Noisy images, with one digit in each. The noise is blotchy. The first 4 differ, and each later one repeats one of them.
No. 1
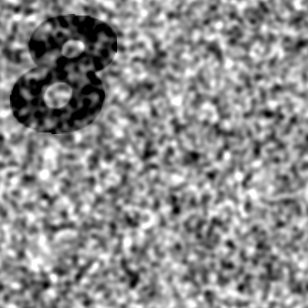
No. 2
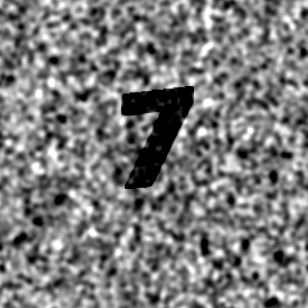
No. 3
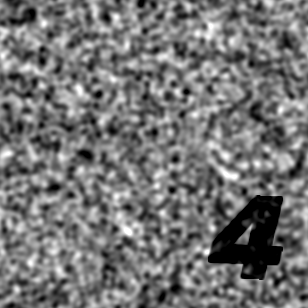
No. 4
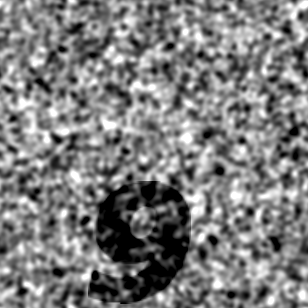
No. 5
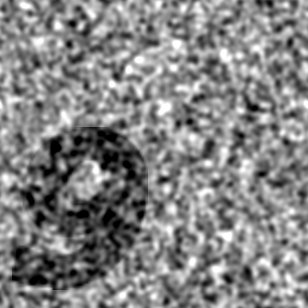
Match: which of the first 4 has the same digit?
4
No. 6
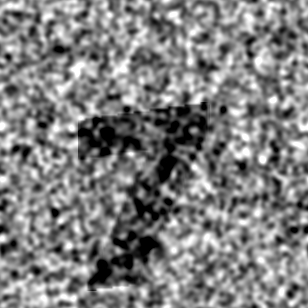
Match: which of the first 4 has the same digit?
2
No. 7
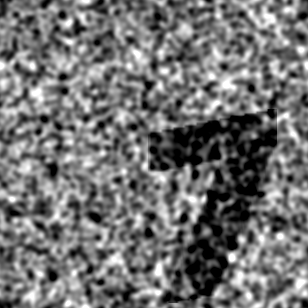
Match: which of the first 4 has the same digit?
2
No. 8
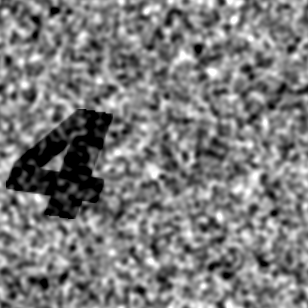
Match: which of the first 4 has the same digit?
3
